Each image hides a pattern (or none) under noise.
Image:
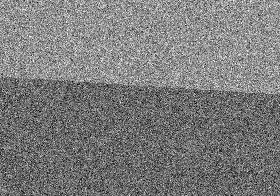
a sharp edge
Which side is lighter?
top
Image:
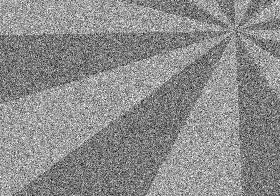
spokes from one point
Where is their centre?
top right
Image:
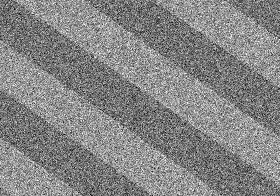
diagonal stripes
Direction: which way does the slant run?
top left to bottom right
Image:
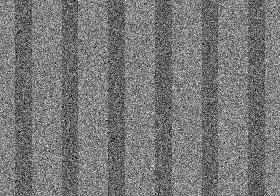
vertical stripes
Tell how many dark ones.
6
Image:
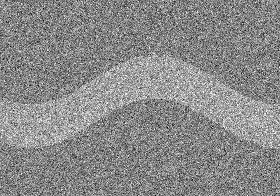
a wavy band
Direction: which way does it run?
left to right
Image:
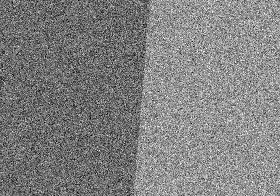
a sharp edge
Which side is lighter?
right
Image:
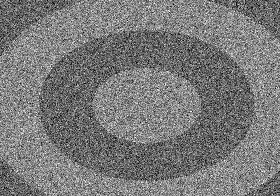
rings round one point
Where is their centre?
centre
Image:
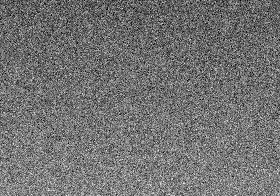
a smooth slope
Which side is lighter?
bottom
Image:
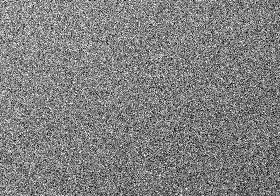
a smooth slope
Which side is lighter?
top left
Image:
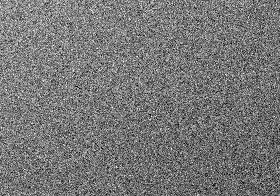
a smooth slope
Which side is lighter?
top left
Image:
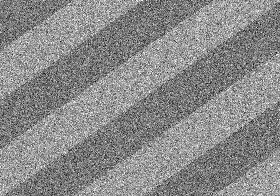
diagonal stripes
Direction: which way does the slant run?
bottom left to top right
